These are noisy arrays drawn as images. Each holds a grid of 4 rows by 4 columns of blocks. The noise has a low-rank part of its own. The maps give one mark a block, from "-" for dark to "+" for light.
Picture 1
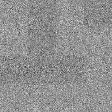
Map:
+-+-
+-++
---+
++++
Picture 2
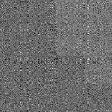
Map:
--++
--++
---+
----
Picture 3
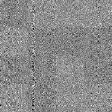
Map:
-+++
+---
--+-
+-++
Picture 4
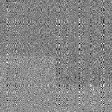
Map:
----
----
++--
++++
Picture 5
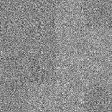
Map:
--+-
--++
--++
-++-
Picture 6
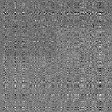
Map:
----
--++
++++
++++
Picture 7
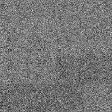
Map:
++++
++++
++--
---+
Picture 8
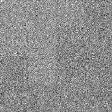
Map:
+++-
++--
-+--
----
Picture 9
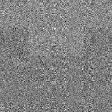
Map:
++++
-++-
----
----
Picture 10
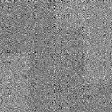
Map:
--++
---+
+--+
+---
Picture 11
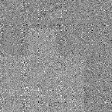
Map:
----
-+--
+++-
+++-
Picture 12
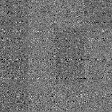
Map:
-++-
-+-+
-+-+
-+++
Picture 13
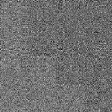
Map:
+---
+---
++--
+++-
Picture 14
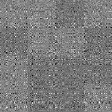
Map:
++-+
-++-
+---
+--+
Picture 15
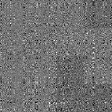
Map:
+++-
++++
++-+
++--
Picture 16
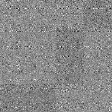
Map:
+++-
++-+
++-+
--++
